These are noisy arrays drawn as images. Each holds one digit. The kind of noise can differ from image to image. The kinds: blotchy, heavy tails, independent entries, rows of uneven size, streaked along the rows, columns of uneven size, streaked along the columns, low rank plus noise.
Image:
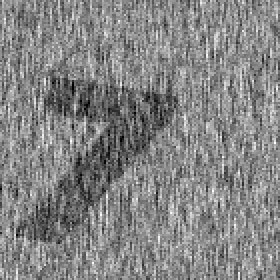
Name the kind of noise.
streaked along the columns
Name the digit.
7
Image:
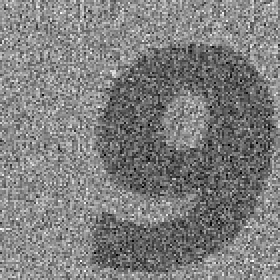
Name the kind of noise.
low rank plus noise
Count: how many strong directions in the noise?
one
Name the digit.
9
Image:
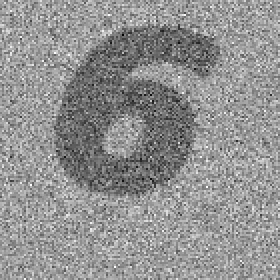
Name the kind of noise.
low rank plus noise
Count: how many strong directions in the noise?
five to eight
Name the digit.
6
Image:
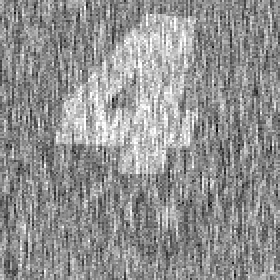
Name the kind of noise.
streaked along the columns
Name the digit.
4
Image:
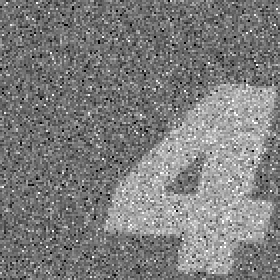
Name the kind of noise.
heavy tails
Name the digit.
4
